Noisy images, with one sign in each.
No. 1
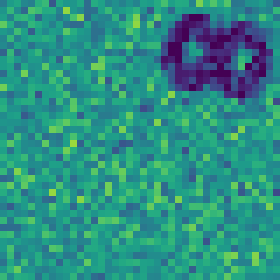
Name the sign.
infinity sign
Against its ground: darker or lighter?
darker
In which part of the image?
top right
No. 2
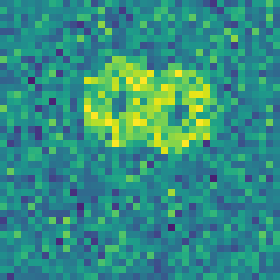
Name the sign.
infinity sign
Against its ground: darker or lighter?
lighter
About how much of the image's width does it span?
half
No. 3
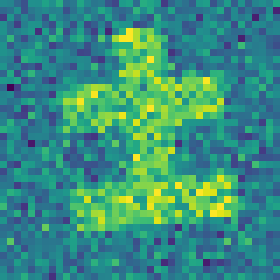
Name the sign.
plus-minus sign
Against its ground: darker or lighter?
lighter
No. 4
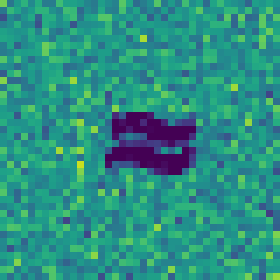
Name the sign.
approximately sign
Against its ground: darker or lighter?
darker
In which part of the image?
centre
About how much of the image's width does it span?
a third
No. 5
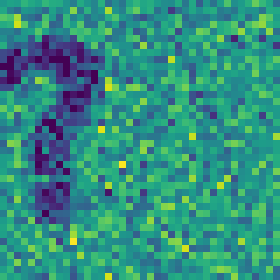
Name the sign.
question mark
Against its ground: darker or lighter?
darker
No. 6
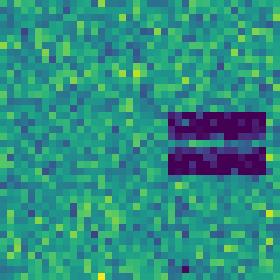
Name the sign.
equals sign
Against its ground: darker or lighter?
darker
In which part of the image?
middle right
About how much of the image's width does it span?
a third
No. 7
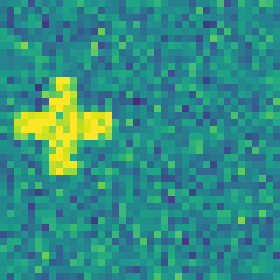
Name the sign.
plus sign
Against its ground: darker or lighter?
lighter
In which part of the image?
middle left
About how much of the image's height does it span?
a third
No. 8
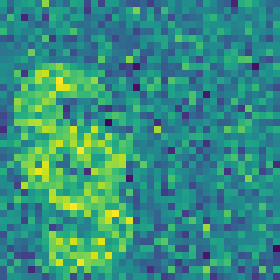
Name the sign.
section sign
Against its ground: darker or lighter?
lighter
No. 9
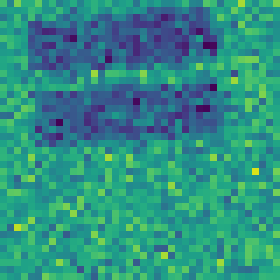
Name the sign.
equals sign
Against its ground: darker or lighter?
darker
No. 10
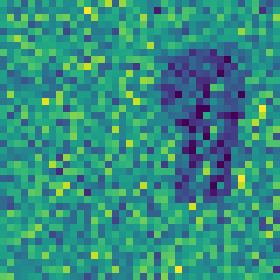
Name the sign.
pilcrow
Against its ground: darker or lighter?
darker
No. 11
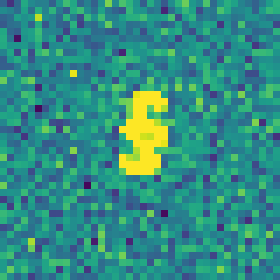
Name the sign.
section sign
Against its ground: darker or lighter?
lighter
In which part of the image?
centre
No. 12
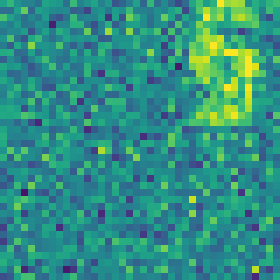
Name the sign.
section sign
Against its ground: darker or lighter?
lighter
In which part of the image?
top right
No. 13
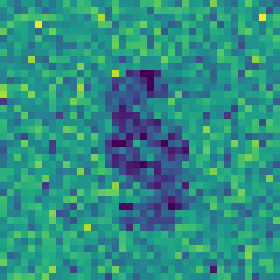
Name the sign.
section sign
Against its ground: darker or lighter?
darker
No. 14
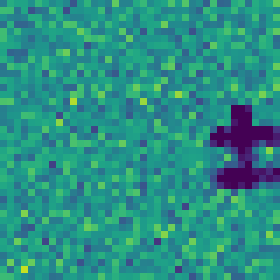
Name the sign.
plus-minus sign
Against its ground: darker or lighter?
darker
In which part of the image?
middle right
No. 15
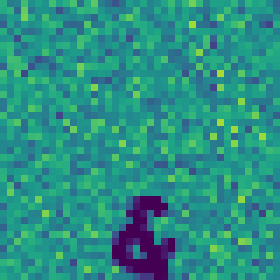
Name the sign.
ampersand
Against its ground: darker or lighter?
darker
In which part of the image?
bottom middle
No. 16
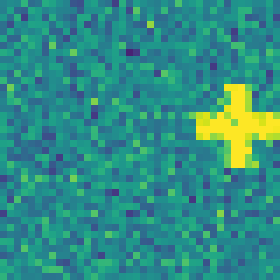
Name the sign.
plus sign
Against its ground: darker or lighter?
lighter
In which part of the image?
middle right
